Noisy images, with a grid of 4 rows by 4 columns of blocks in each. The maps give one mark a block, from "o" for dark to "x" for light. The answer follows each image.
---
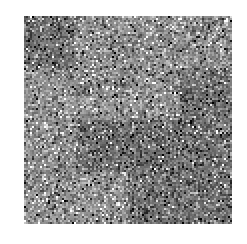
o x x x
x x x o
x o o o
x x o o
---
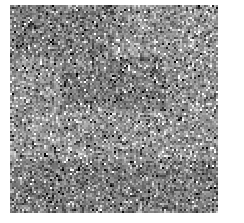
o o x x
x o o x
x x x x
o o o o
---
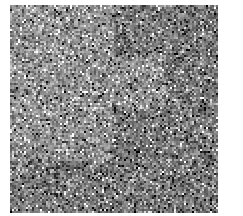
x x o o
x x x o
x x o o
o o o o
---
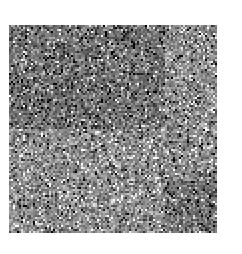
o o o x
o o o x
x x x x
x x x o
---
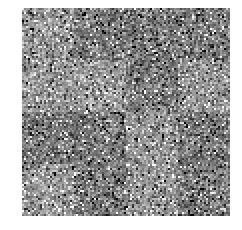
x o o o
x x o x
o o x o
x o x o
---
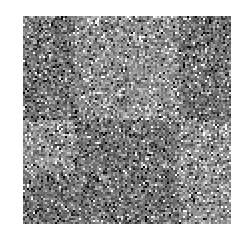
o x x o
o x x o
x o o x
o o o x
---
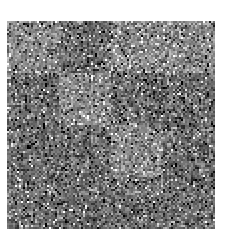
x o x x
o x o o
o o x o
o o o o
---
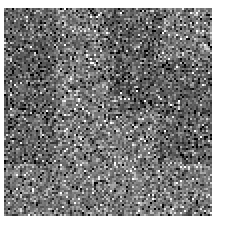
o x o x
o x o o
o x x o
x x x x
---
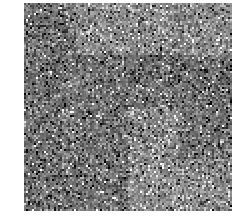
o x x x
o o o o
o o x o
o o x x
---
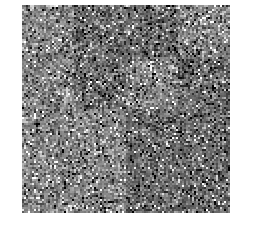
x o o x
x o x o
x x o o
x x o o
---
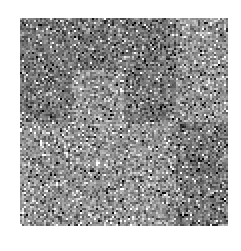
o o o x
o x o x
x x x o
x x x o
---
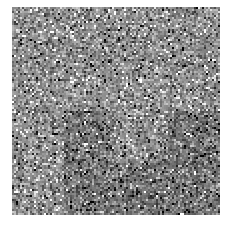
x x x x
x x x x
x o x o
x o o o
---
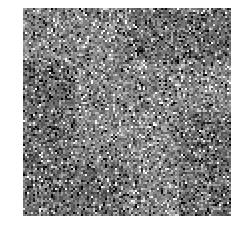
x x o o
o x x x
o x x o
o o x o
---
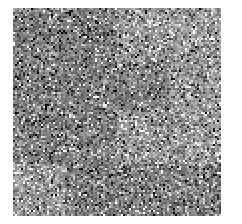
o o x x
o o o x
o o x x
x o o o
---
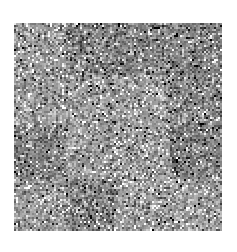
x o o o
x x x o
o x x o
x o x x
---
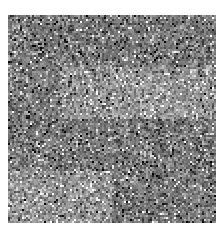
o o o o
o x x x
o o o o
x x o o
